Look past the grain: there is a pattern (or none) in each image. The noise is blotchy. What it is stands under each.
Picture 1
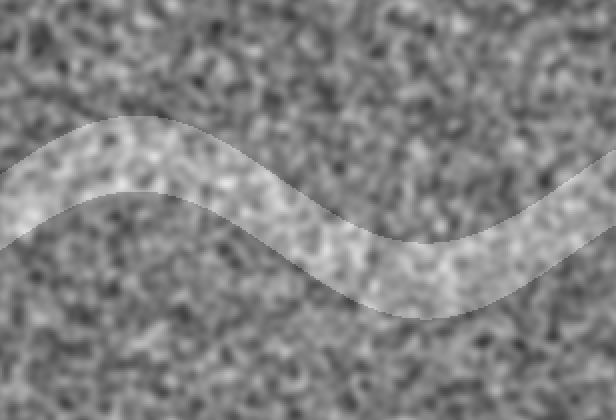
a wavy band
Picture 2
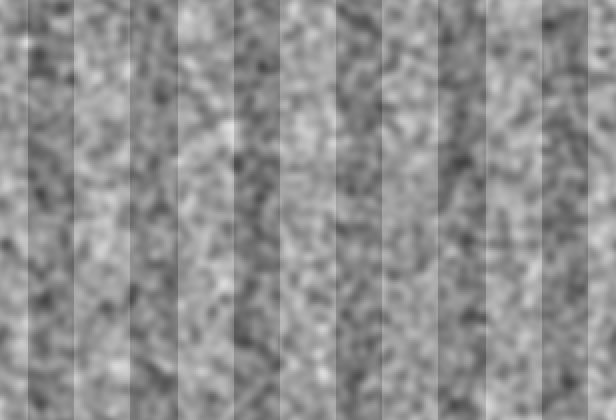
vertical stripes
